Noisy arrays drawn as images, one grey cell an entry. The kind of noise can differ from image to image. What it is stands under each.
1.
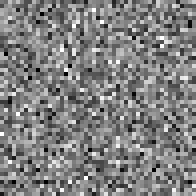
independent entries
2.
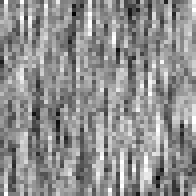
streaked along the columns
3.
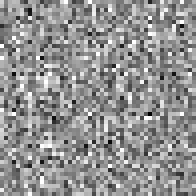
low rank plus noise
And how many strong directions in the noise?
five to eight
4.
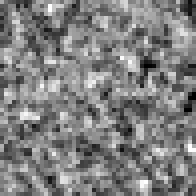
blotchy
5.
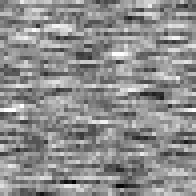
streaked along the rows
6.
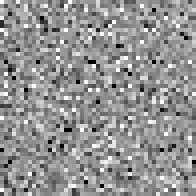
heavy tails
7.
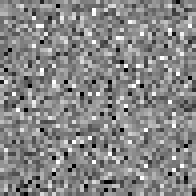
heavy tails
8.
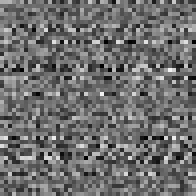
rows of uneven size
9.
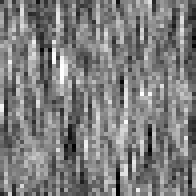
streaked along the columns
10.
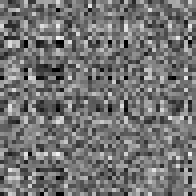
low rank plus noise
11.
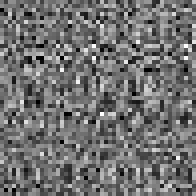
low rank plus noise
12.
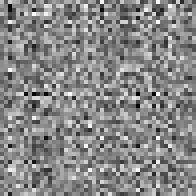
low rank plus noise
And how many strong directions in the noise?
two
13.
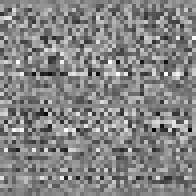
rows of uneven size
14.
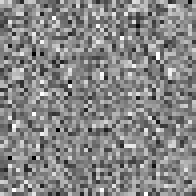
low rank plus noise
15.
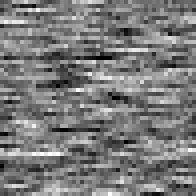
streaked along the rows
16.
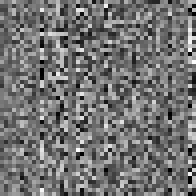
columns of uneven size
